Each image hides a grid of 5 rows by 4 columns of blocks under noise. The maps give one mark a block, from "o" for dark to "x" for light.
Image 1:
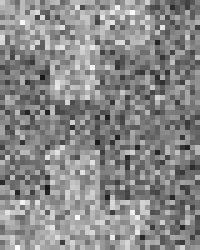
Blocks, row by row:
x x x o
o x o o
o o o o
o x o o
x x x o
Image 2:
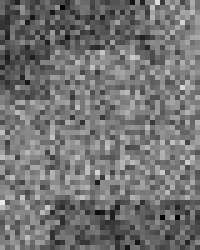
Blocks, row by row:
o o o x
o x x x
x x x x
x x x x
x o o o
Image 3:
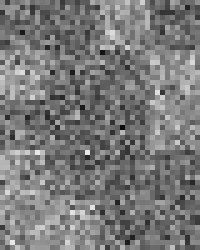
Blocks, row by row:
o o x o
x o o x
o o o x
x o o o
x x o o
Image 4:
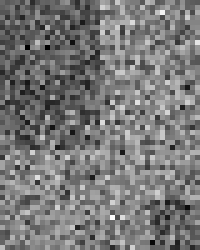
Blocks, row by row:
o o x x
o o x x
o o x x
x x x x
x x x o
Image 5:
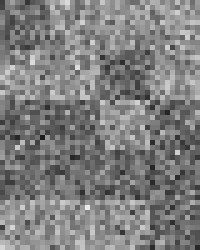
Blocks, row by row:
o x x x
x x o x
o o x o
o o o o
x x x o
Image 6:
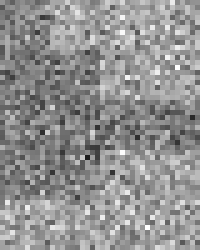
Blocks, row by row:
o x x x
o o x x
o o o o
o o x x
x x x x
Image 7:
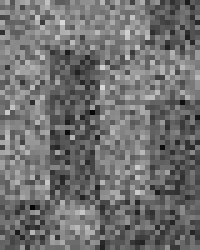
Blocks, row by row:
x x x o
x o x x
x o x o
x o x o
o x o o
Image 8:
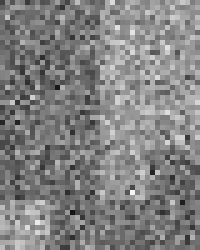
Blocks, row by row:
o o x x
o o x x
o o x x
o o x o
x o o o
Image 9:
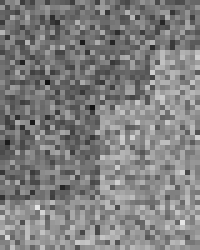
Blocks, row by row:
o o o o
o o o x
o o x x
o o x x
x x x x
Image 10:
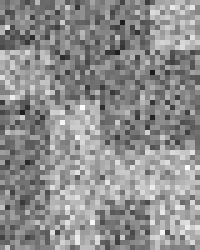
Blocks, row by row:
o o o x
x o o o
o x o o
o x x x
o x o x
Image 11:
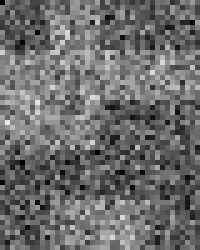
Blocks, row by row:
o x o o
x x x x
x x o o
o o o o
o x x o
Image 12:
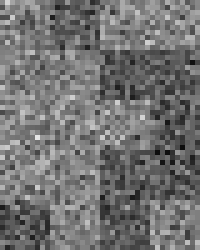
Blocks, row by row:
x o x x
x x o o
x x x o
x x o o
o x o x
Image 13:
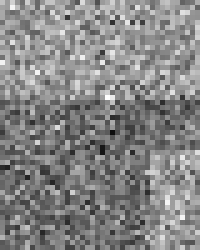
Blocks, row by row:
x x x x
x x x x
o o o o
o o o x
o o o x
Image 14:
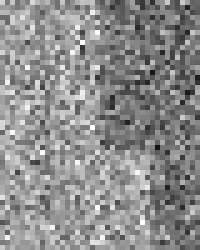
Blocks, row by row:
x x o o
x x o o
x x o o
x x x o
x x x o
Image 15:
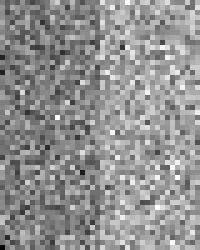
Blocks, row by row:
o o x x
o o x x
o o x x
o o x x
o o x x
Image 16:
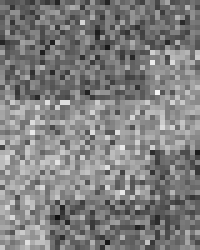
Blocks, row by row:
o o o o
o o o x
x x x x
x x x o
x o o o
